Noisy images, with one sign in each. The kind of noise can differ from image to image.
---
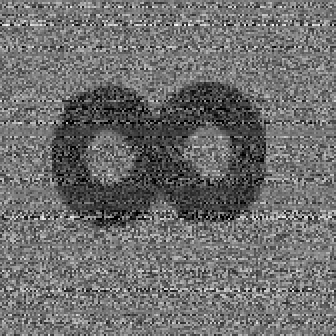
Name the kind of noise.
rows of uneven size
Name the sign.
infinity sign
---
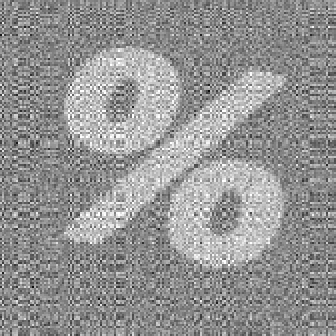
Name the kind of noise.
low rank plus noise
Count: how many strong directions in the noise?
one
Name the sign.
percent sign
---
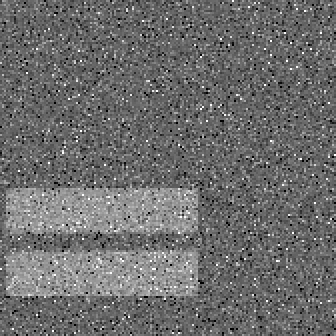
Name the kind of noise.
heavy tails
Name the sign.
equals sign
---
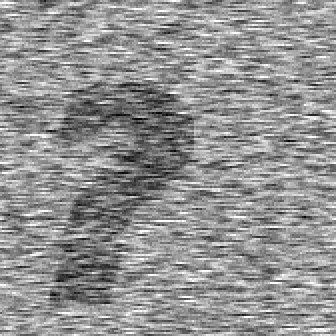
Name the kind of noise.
streaked along the rows
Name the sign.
question mark
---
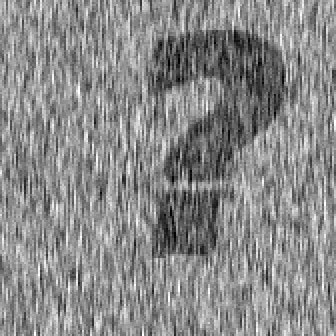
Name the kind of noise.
streaked along the columns
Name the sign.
question mark
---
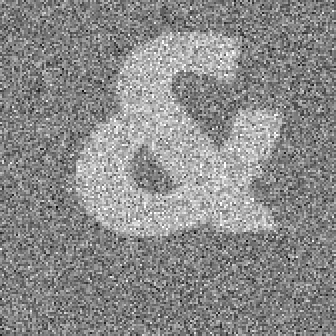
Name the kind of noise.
independent entries
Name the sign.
ampersand
